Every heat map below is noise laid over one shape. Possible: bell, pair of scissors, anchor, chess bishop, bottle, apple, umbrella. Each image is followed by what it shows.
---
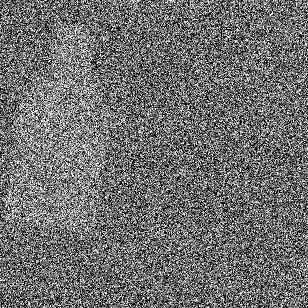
bottle
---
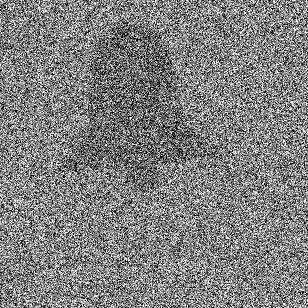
bell
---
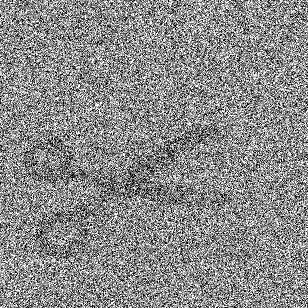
pair of scissors
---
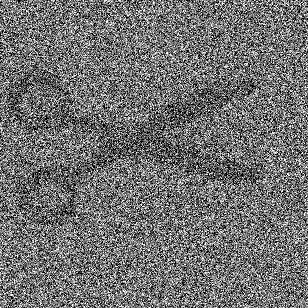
pair of scissors
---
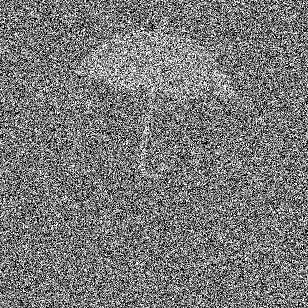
umbrella
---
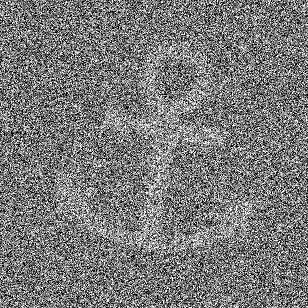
anchor
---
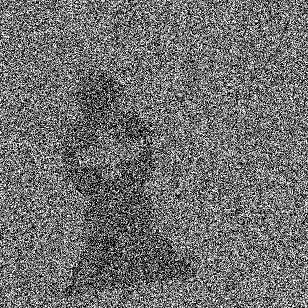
chess bishop
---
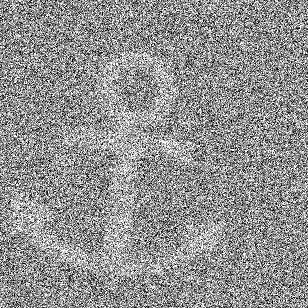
anchor
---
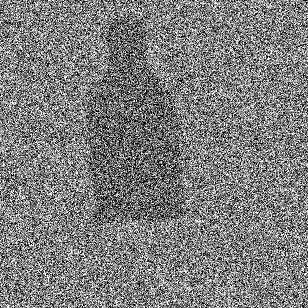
bottle
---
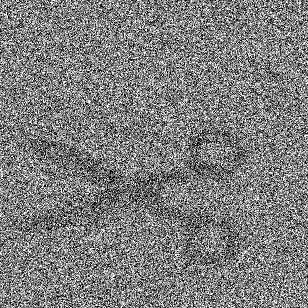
pair of scissors
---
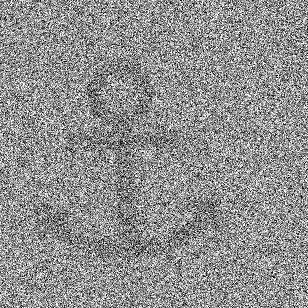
anchor
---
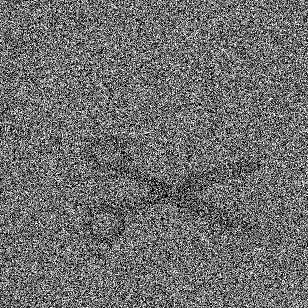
pair of scissors
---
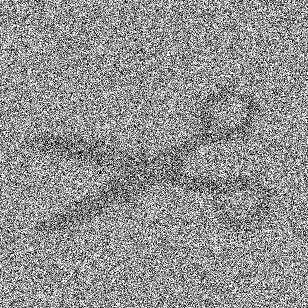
pair of scissors
